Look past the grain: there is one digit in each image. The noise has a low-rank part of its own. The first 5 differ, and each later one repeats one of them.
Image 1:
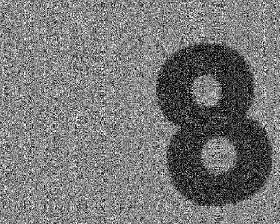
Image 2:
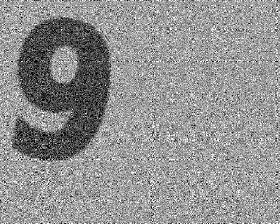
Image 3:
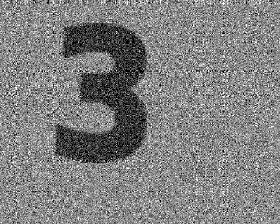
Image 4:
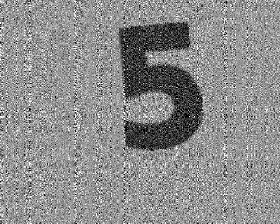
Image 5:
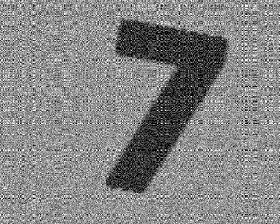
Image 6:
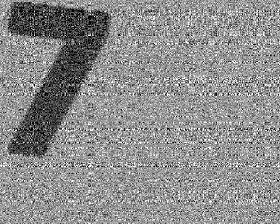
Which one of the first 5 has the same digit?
5
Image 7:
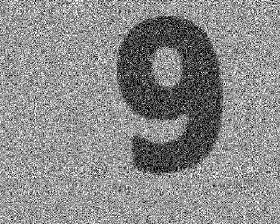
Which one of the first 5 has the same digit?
2
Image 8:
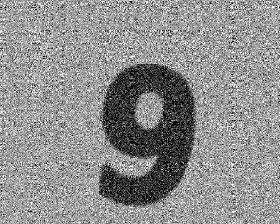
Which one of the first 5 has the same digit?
2
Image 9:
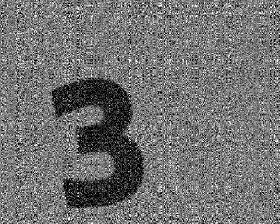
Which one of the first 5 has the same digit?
3
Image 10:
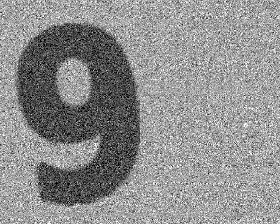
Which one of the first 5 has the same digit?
2
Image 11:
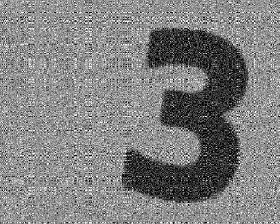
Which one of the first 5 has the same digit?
3
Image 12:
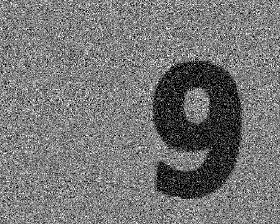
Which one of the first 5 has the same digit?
2
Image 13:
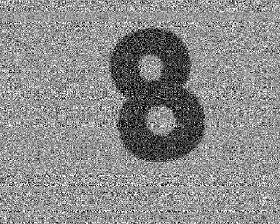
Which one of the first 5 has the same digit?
1
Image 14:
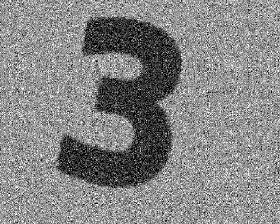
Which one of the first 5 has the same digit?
3
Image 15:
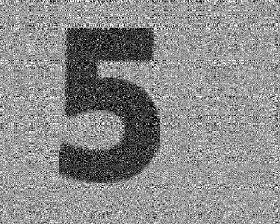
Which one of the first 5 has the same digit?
4
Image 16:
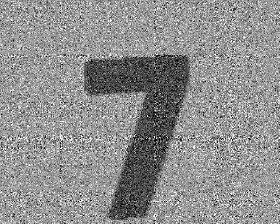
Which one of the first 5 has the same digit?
5
